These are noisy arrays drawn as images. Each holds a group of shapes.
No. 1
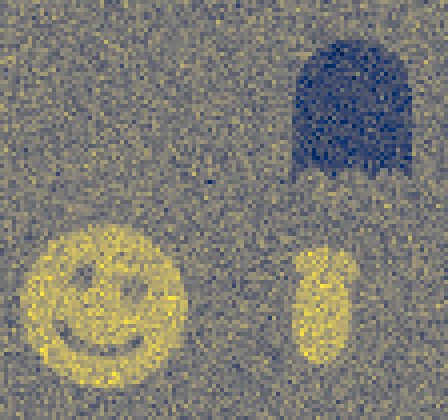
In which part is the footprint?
bottom right
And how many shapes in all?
3
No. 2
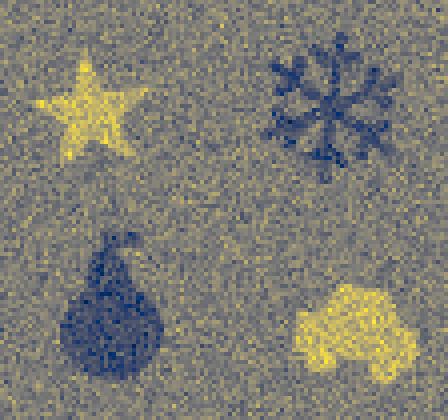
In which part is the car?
bottom right
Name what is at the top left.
star
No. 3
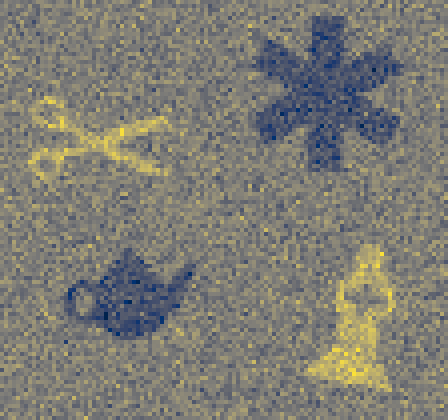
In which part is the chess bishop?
bottom right
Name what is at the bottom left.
teapot
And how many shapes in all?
4
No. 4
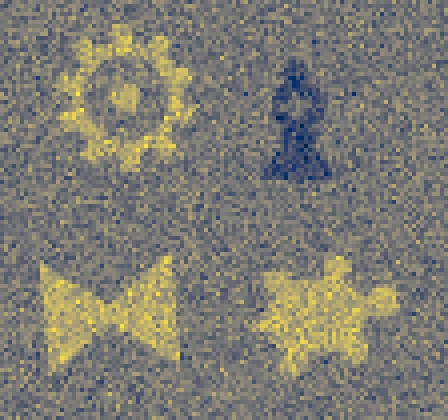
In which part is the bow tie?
bottom left
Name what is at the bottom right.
turtle
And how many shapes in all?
4
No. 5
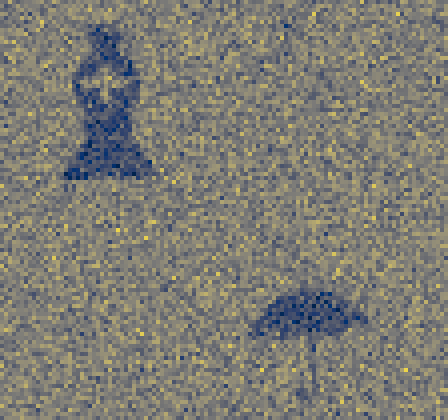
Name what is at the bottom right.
umbrella
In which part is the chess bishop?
top left
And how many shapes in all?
2
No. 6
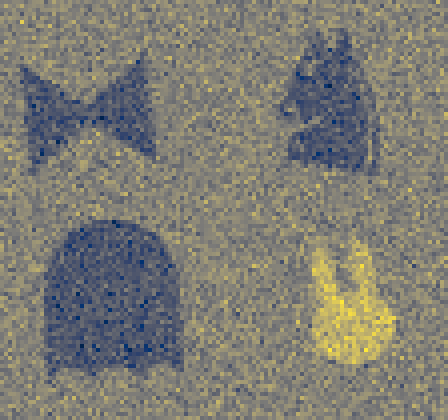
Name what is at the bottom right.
rabbit's head
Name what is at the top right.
chess knight
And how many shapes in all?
4
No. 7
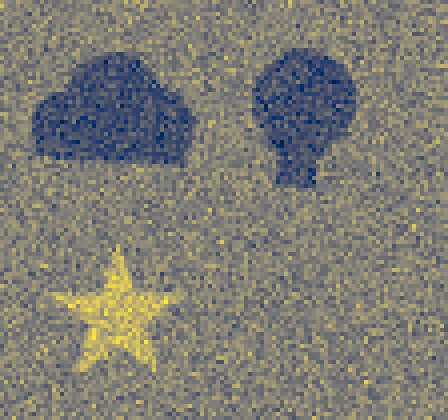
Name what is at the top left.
cloud
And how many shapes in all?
3
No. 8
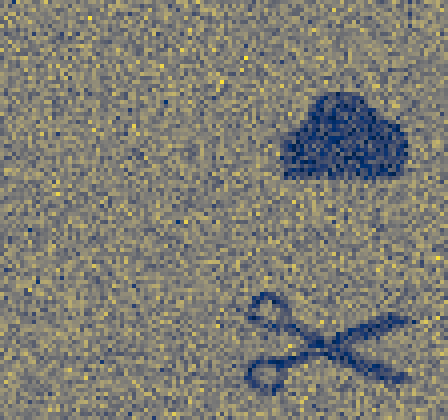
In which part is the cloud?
top right
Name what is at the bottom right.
pair of scissors
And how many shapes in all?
2
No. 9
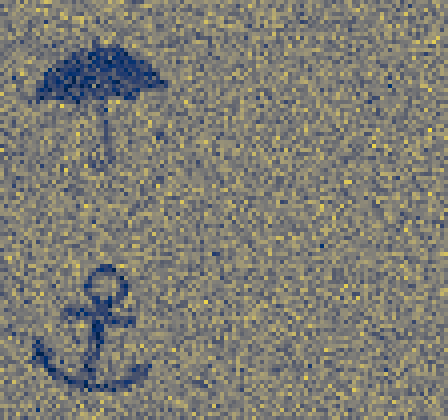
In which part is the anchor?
bottom left
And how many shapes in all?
2
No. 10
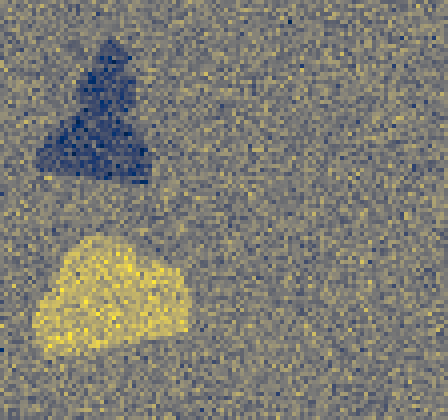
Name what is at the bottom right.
nothing
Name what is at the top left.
chess pawn
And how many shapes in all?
2
